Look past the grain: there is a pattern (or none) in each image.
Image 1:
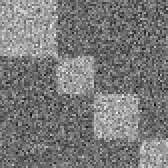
blocks along the diagonal
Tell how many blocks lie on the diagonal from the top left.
4
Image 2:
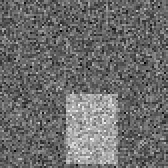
one block
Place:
bottom middle
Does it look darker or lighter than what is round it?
lighter
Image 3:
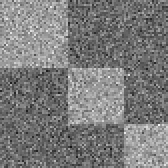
blocks along the diagonal
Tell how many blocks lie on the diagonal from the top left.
3
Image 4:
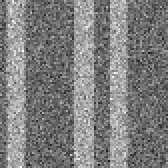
bands of columns
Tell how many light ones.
3
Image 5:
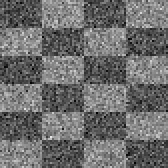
a checkerboard
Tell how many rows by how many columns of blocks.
6 by 4
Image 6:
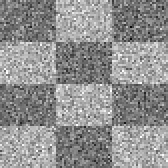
a checkerboard
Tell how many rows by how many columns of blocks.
4 by 3
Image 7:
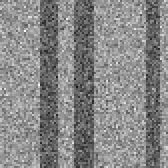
bands of columns
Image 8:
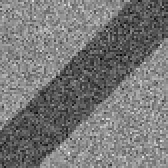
a diagonal band
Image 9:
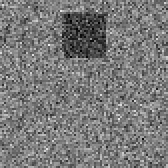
one block
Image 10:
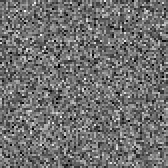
only noise
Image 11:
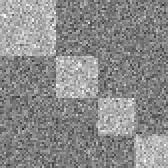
blocks along the diagonal
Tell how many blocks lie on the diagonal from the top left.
4
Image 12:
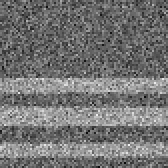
bands of rows
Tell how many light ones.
3
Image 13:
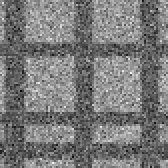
bands of rows crossing bands of columns
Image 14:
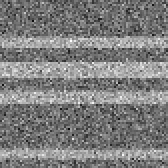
bands of rows
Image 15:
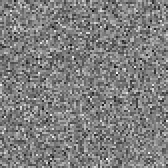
only noise
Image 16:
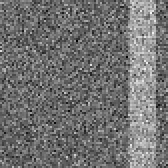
one band of columns
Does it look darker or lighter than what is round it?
lighter
